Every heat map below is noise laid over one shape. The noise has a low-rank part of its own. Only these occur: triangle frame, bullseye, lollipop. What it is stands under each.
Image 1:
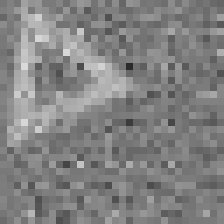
triangle frame
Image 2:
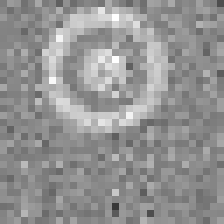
bullseye
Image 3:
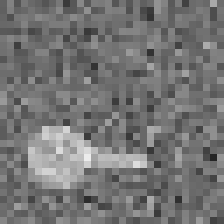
lollipop
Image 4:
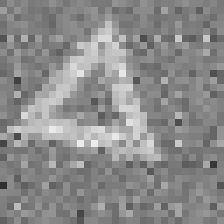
triangle frame
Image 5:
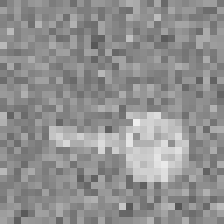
lollipop
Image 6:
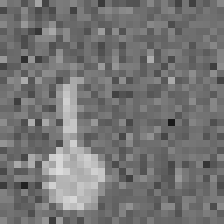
lollipop
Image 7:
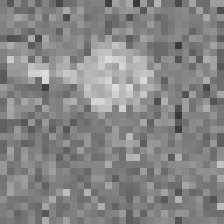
lollipop
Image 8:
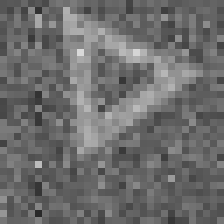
triangle frame
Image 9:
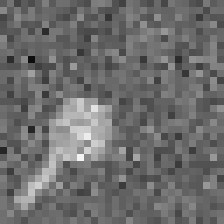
lollipop
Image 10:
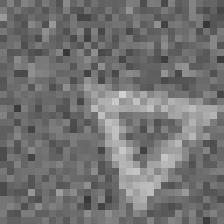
triangle frame
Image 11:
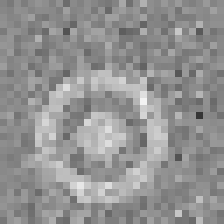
bullseye
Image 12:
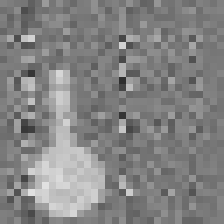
lollipop
